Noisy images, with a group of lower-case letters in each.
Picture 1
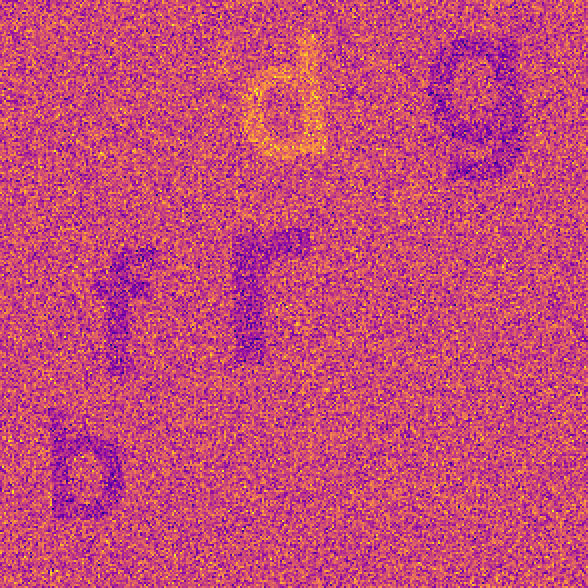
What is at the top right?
g
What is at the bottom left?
b
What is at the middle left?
f
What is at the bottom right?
nothing
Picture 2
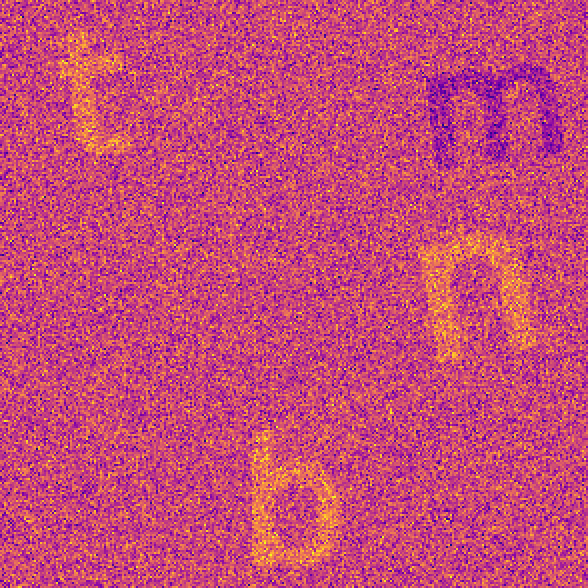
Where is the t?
top left
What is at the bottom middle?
b
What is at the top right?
m
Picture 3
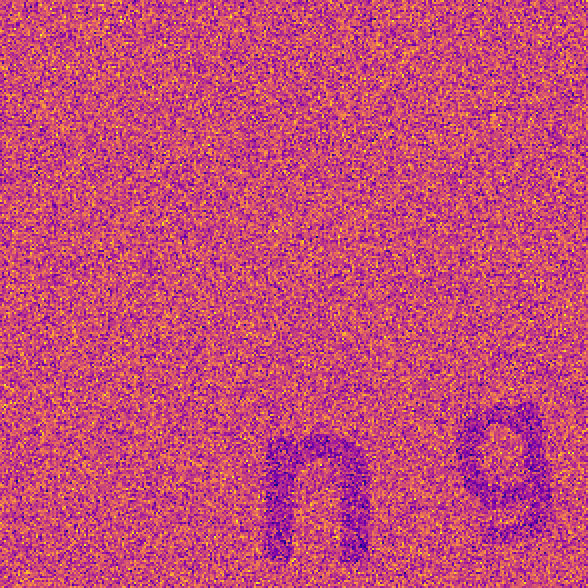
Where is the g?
bottom right
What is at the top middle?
nothing
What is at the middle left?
nothing
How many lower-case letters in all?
2
